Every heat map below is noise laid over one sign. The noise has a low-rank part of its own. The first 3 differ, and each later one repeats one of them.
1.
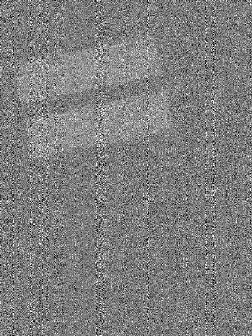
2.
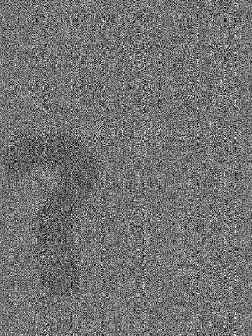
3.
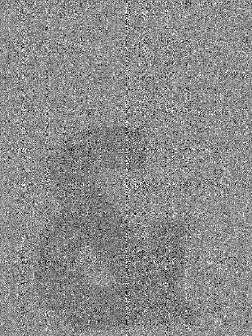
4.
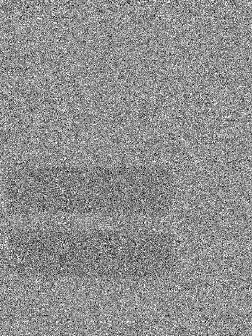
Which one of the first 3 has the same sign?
1
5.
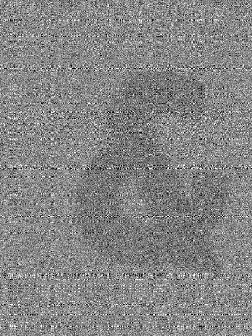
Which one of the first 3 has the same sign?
3
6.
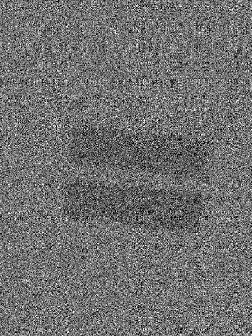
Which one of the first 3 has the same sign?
1
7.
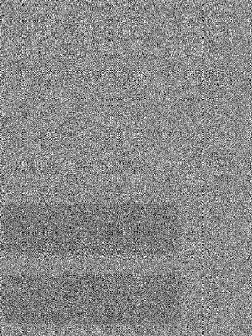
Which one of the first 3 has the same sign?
1
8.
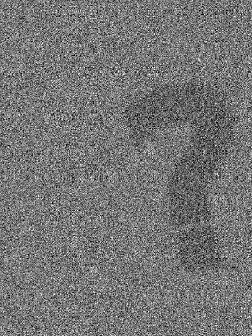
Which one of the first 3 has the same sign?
2
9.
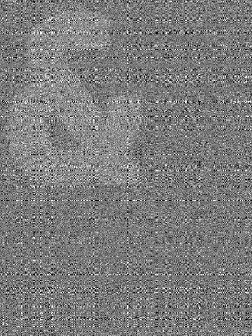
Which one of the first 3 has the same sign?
3
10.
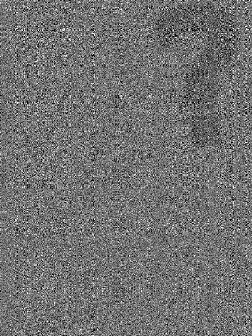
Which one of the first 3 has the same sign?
2
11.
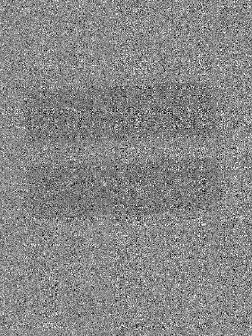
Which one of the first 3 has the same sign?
1
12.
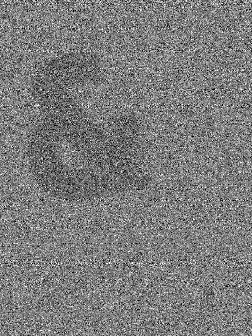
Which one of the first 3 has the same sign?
3
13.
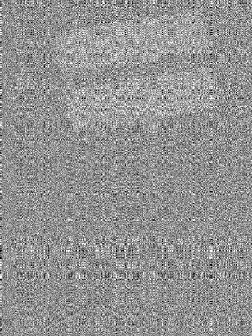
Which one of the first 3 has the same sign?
1
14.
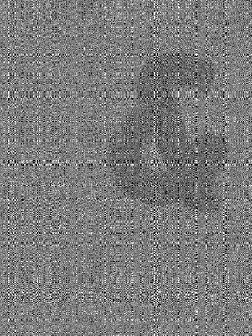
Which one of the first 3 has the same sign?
3
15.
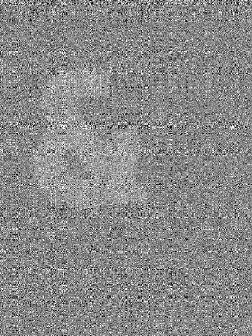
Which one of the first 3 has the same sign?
3
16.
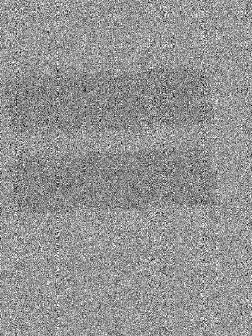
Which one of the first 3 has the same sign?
1
